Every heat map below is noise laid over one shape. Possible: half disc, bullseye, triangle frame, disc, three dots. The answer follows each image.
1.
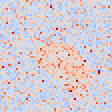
red half disc
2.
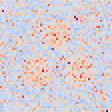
red three dots
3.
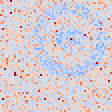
blue bullseye
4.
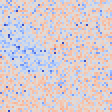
blue half disc
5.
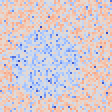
blue disc
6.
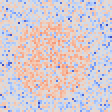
red disc
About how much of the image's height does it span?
two thirds
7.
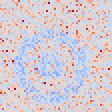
blue bullseye
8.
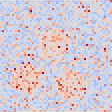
red three dots
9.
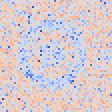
blue bullseye
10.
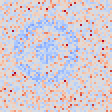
blue bullseye
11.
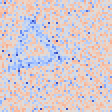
blue triangle frame
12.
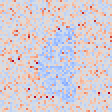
blue half disc
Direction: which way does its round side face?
left
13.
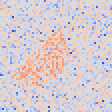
red half disc
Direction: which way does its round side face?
down and right
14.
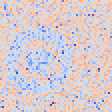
blue bullseye
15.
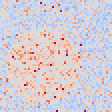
red disc
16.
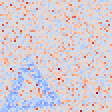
blue triangle frame
